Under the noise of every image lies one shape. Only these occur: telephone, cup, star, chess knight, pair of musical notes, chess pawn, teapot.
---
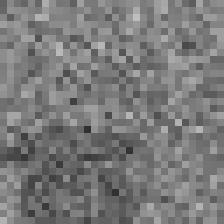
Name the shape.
telephone
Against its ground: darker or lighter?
darker
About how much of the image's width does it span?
two thirds
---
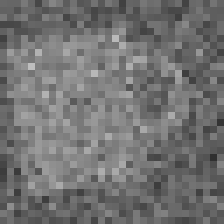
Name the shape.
cup
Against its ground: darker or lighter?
lighter
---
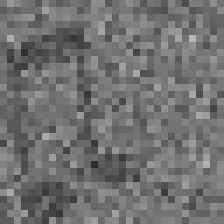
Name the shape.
pair of musical notes
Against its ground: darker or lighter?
darker
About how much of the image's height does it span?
nearly all
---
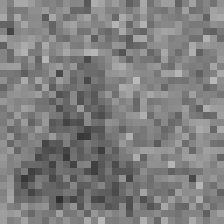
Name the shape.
chess pawn
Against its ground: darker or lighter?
darker
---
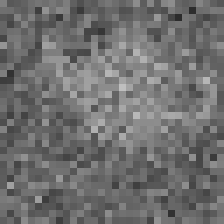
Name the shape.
teapot
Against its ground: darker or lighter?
lighter
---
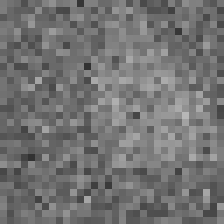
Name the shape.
chess knight
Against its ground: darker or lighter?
lighter
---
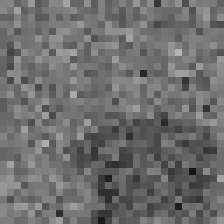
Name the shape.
telephone
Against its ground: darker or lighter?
darker
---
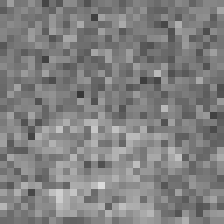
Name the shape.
telephone
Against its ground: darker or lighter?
lighter
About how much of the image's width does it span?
two thirds
